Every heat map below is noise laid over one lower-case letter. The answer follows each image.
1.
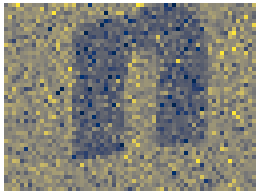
n
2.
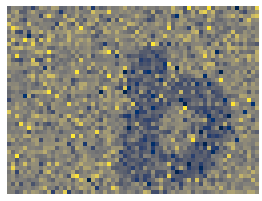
b
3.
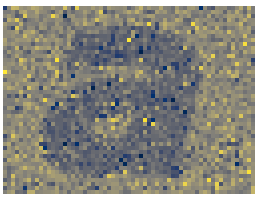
a
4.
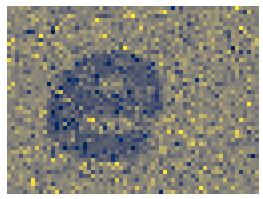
e
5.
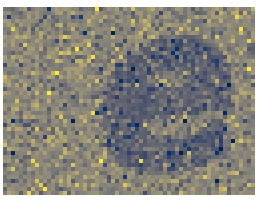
e
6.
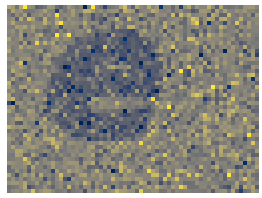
e
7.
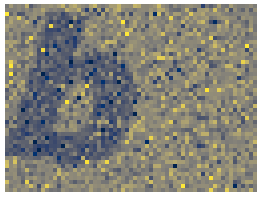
b
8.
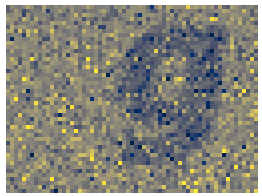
g
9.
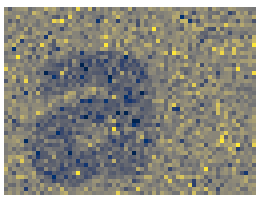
a
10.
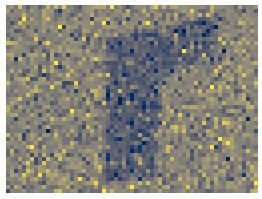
r
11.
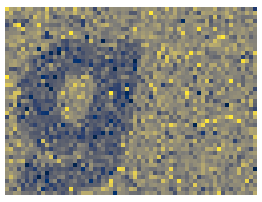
g
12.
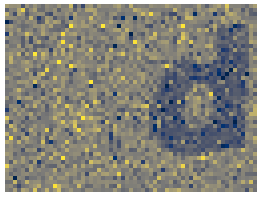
d
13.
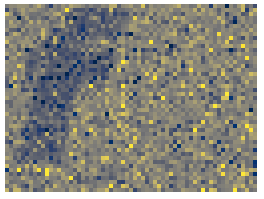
f
